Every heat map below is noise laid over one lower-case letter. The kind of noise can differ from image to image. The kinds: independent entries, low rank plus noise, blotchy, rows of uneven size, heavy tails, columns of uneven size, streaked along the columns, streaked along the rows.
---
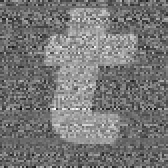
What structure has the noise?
rows of uneven size
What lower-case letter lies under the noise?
t
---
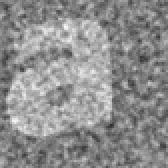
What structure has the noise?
blotchy
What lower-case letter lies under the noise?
a
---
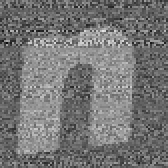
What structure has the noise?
rows of uneven size
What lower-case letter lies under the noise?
n
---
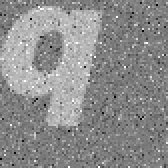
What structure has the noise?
heavy tails
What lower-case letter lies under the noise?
q
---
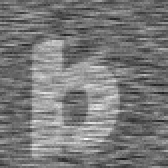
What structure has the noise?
streaked along the rows
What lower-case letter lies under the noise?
b
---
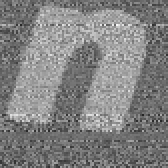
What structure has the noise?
rows of uneven size
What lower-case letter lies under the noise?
n
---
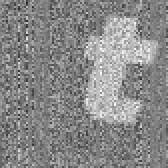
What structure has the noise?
columns of uneven size
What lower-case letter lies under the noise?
t
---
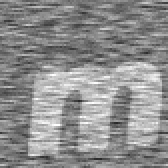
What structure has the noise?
streaked along the rows
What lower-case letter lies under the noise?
m
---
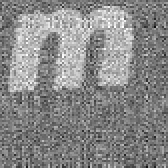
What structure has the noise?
low rank plus noise
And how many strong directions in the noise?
three or four
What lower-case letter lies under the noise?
m
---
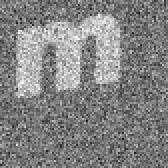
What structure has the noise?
independent entries
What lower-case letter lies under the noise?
m
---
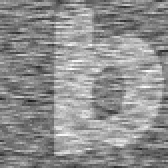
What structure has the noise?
streaked along the rows
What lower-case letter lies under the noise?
b
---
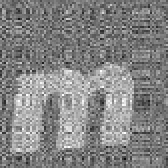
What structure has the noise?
low rank plus noise
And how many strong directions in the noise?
one
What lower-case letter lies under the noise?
m
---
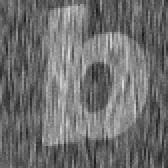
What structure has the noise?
streaked along the columns
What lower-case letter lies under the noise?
b
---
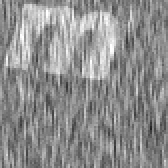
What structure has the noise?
streaked along the columns
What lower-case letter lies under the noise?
m
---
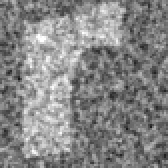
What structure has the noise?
blotchy
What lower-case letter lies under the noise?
r
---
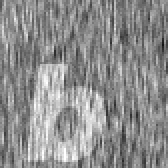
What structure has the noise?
streaked along the columns
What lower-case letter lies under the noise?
b
